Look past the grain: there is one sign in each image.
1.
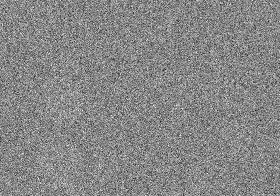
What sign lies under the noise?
colon
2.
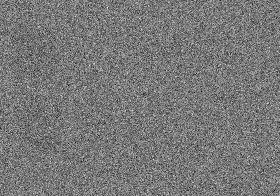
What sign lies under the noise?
colon
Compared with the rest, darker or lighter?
darker
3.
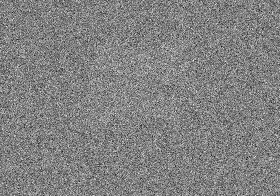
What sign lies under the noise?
not-equal sign
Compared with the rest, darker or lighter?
lighter
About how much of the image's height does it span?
half
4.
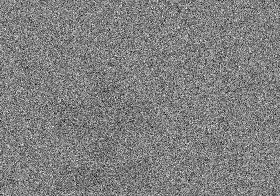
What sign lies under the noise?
plus-minus sign
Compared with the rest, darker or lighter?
darker
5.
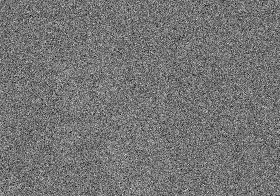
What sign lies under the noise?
percent sign
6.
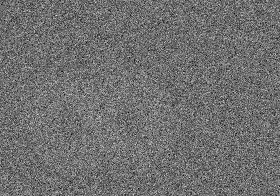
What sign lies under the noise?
infinity sign
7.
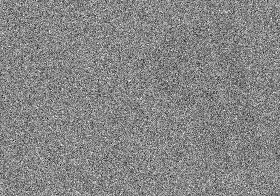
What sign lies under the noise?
pilcrow
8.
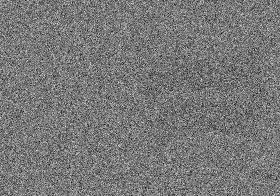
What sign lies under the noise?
approximately sign
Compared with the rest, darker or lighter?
darker
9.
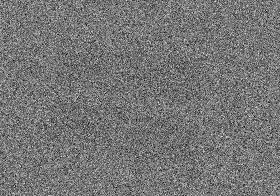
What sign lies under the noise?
equals sign
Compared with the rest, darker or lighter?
darker
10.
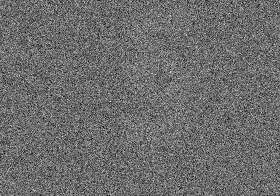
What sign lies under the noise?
section sign
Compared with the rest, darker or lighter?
lighter
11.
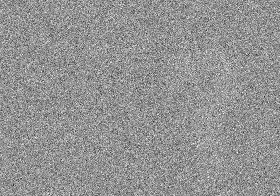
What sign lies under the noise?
question mark
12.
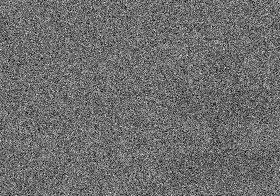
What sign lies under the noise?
plus-minus sign
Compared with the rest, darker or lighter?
darker
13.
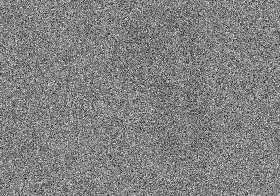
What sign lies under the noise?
pilcrow
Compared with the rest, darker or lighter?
darker
